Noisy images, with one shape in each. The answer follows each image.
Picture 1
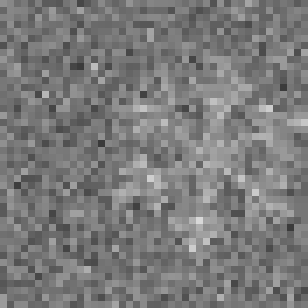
snowflake
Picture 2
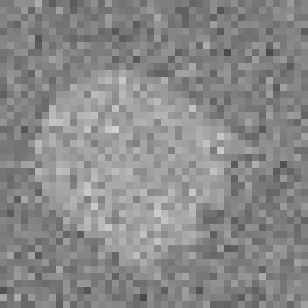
ghost
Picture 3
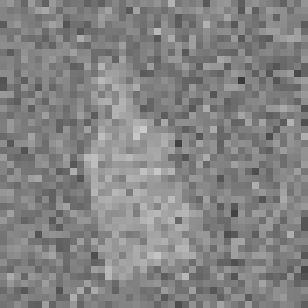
bottle
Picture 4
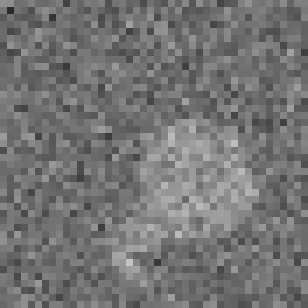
pear
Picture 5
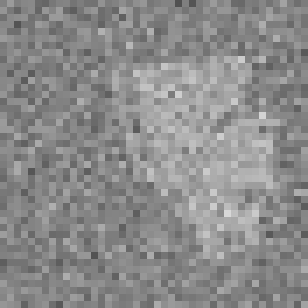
chess knight
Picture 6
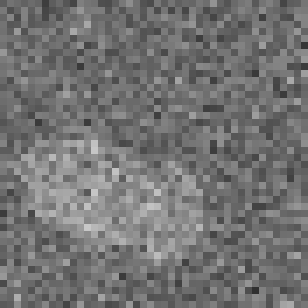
footprint
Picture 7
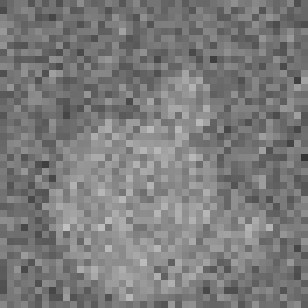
bear's head
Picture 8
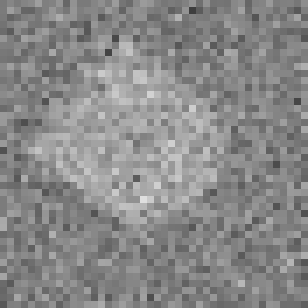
ghost
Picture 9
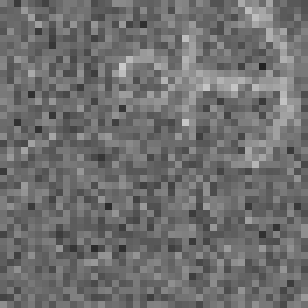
anchor
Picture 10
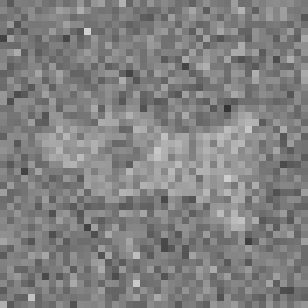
chess bishop
